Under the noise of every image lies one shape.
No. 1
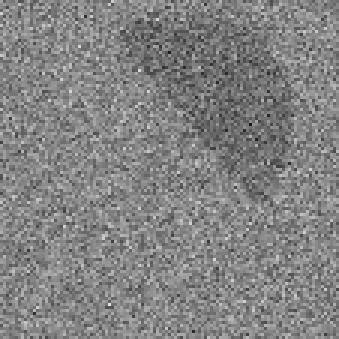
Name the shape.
half disc
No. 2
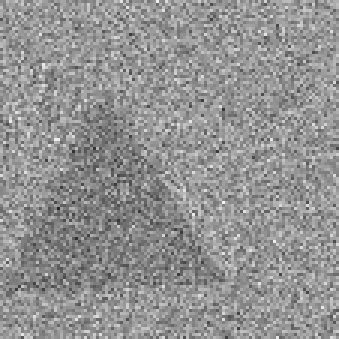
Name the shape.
triangle
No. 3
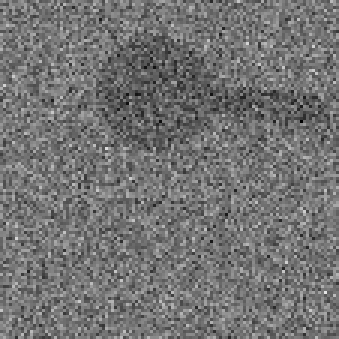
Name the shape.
lollipop
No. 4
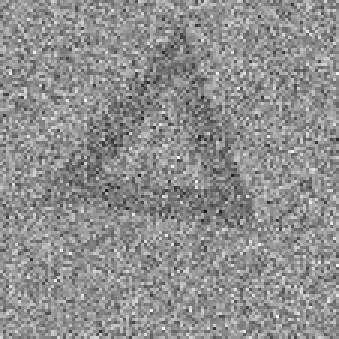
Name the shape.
triangle frame
